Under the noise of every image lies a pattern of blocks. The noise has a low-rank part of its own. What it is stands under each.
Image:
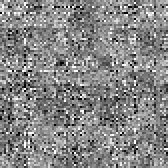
left and right mirror each other
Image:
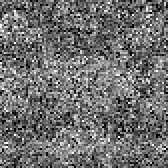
left and right mirror each other
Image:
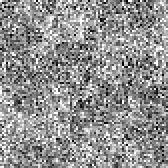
the same after a half turn
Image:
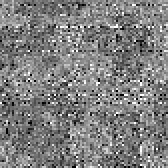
mirrored about the diagonal from the bottom left
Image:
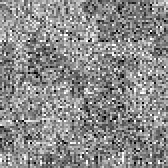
no symmetry
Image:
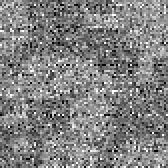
mirrored about the diagonal from the bottom left
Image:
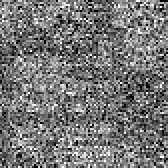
no symmetry
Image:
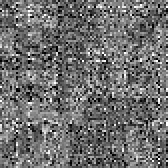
the same after a half turn
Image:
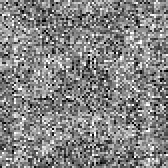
left and right mirror each other
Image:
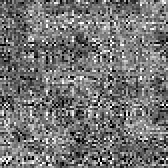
mirrored about the diagonal from the bottom left
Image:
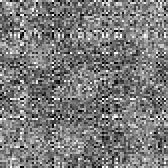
the same after a half turn
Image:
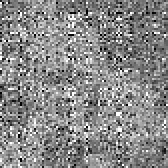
mirrored about the diagonal from the bottom left
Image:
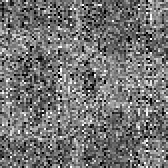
top and bottom mirror each other
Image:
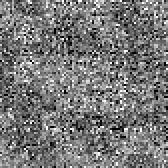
the same after a half turn
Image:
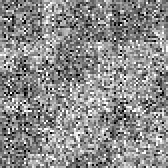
mirrored about the diagonal from the top left
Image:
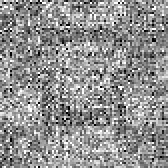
left and right mirror each other
